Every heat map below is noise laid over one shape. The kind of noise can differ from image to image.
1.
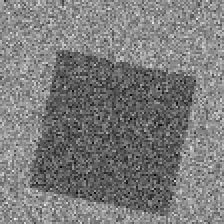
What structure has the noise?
independent entries
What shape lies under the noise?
square
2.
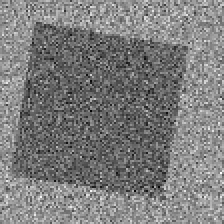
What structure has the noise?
low rank plus noise
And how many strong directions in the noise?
two
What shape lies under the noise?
square
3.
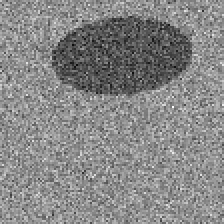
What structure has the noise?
independent entries
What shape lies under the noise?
ellipse
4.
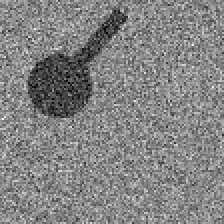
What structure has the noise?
independent entries
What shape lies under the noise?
lollipop
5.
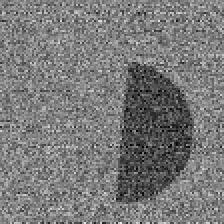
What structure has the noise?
rows of uneven size
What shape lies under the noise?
half disc
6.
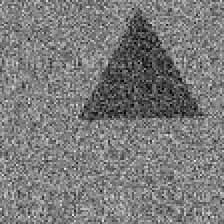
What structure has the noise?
low rank plus noise
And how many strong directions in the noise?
one
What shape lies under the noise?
triangle
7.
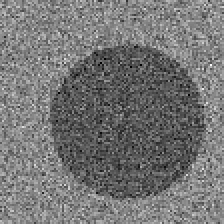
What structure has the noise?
low rank plus noise
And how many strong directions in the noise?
five to eight
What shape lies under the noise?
disc
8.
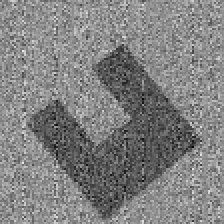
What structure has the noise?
columns of uneven size
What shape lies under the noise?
square with a notch
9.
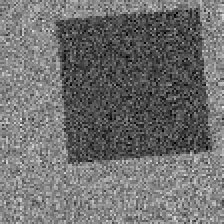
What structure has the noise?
low rank plus noise
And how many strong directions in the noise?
five to eight
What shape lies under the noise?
square
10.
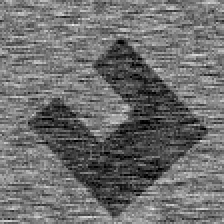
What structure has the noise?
streaked along the rows
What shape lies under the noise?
square with a notch
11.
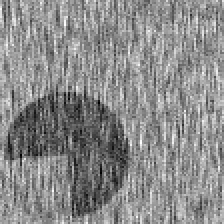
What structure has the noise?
streaked along the columns
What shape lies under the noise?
disc with a wedge cut out
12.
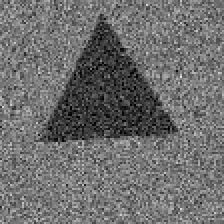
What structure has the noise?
low rank plus noise
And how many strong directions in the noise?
five to eight
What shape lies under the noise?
triangle
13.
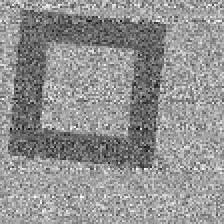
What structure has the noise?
rows of uneven size
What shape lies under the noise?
square frame
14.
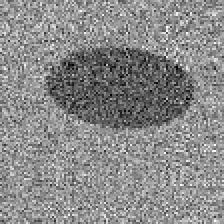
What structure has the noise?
low rank plus noise
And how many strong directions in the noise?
two
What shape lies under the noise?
ellipse
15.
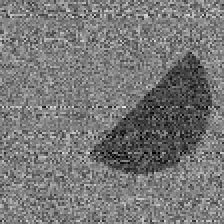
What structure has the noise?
rows of uneven size
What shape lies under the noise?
half disc
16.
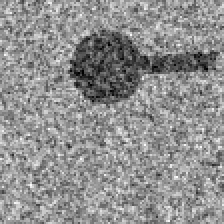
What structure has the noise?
blotchy
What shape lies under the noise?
lollipop
